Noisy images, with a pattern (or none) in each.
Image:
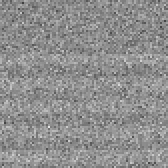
bands of rows
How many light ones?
5
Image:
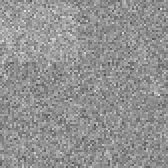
one block
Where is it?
top left
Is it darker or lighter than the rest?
lighter
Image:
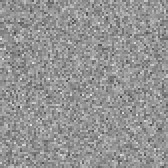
only noise
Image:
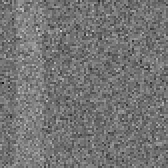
one band of columns
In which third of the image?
left
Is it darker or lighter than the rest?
lighter
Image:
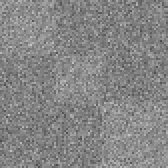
blocks along the diagonal
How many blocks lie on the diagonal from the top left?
3
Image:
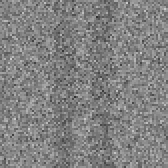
bands of columns
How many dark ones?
2
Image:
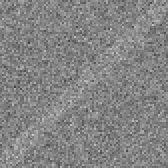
a diagonal band
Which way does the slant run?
bottom left to top right
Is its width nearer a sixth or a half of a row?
a sixth
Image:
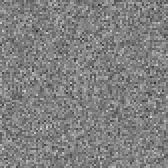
only noise
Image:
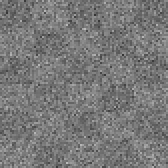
a checkerboard
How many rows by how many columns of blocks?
6 by 5
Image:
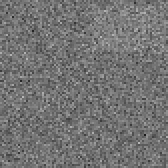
one block
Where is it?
top right
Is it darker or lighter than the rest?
lighter
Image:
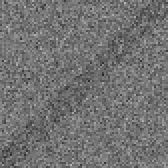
a diagonal band
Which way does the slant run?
bottom left to top right
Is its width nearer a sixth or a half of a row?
a sixth
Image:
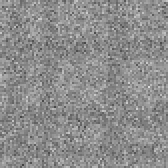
bands of rows crossing bands of columns
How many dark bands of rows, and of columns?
3 and 3
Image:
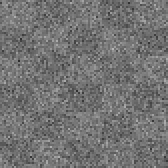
a checkerboard
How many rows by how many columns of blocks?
6 by 5
